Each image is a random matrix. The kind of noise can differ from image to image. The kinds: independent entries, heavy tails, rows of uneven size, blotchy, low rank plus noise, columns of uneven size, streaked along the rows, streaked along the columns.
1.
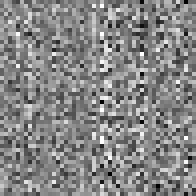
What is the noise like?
columns of uneven size
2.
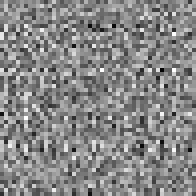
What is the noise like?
low rank plus noise
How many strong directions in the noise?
two
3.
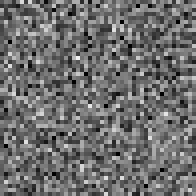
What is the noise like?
independent entries
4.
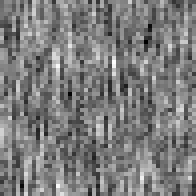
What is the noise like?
streaked along the columns
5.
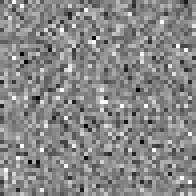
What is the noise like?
heavy tails
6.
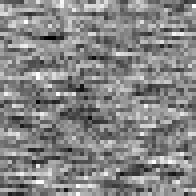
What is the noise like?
streaked along the rows
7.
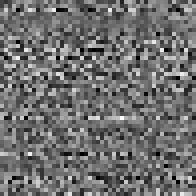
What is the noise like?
rows of uneven size
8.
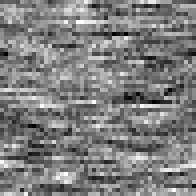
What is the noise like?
streaked along the rows
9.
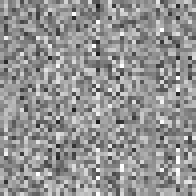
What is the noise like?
columns of uneven size
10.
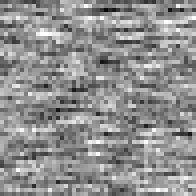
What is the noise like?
streaked along the rows
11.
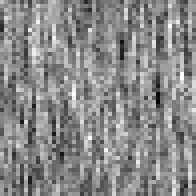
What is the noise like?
streaked along the columns
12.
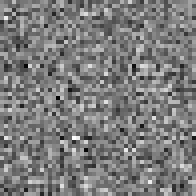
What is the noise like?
low rank plus noise
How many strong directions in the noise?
one
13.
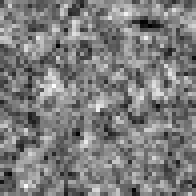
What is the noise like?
blotchy
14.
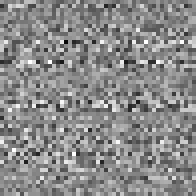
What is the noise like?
rows of uneven size
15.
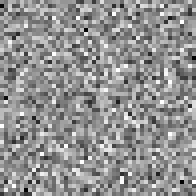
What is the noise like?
independent entries
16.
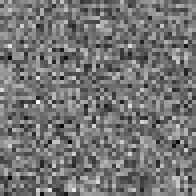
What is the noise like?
low rank plus noise
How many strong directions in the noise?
two
